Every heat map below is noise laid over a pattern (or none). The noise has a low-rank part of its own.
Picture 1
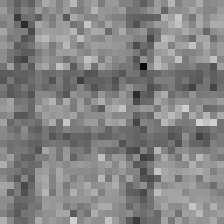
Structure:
bands of rows crossing bands of columns
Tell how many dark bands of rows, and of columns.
2 and 2
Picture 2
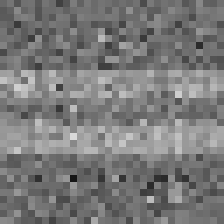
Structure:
bands of rows
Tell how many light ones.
2
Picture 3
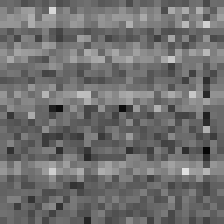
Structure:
bands of rows
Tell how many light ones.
4
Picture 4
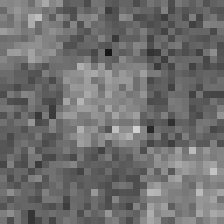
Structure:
blocks along the diagonal
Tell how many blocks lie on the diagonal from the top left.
3
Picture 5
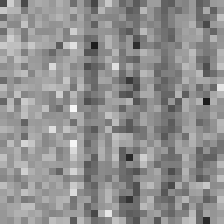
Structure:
bands of columns
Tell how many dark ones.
4
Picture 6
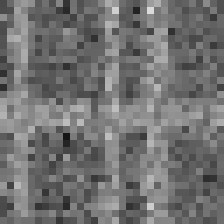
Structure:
bands of rows crossing bands of columns
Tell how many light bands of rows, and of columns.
1 and 3
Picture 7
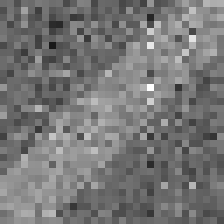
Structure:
a diagonal band
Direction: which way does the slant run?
bottom left to top right
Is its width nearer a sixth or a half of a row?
a half
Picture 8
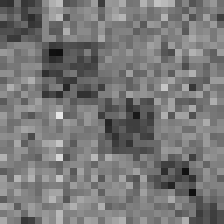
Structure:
blocks along the diagonal
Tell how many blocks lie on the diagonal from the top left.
5
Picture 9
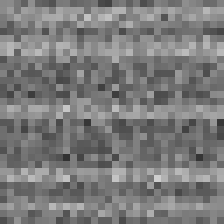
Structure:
bands of rows
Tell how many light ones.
5
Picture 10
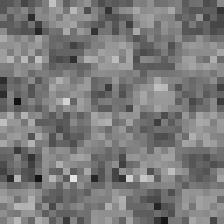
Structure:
a checkerboard
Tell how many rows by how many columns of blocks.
6 by 5
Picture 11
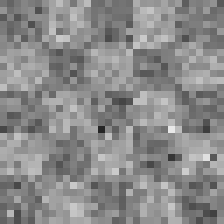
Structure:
a checkerboard
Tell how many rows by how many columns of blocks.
5 by 5
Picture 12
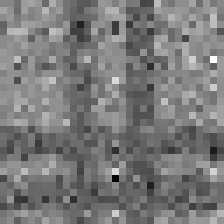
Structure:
bands of rows crossing bands of columns
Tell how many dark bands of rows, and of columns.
2 and 2
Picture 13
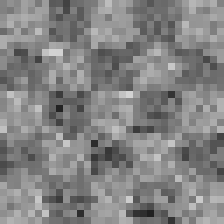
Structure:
a checkerboard
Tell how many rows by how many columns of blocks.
5 by 5
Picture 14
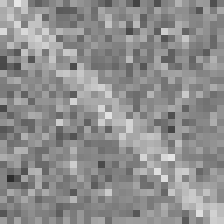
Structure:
a diagonal band
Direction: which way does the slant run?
top left to bottom right
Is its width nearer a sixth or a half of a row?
a sixth
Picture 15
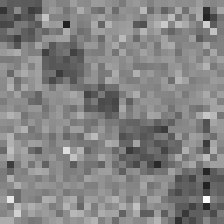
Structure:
blocks along the diagonal
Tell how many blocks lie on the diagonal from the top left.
5
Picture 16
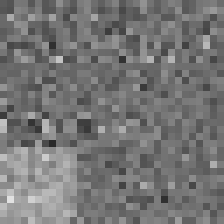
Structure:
one block
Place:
bottom left
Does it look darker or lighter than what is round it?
lighter
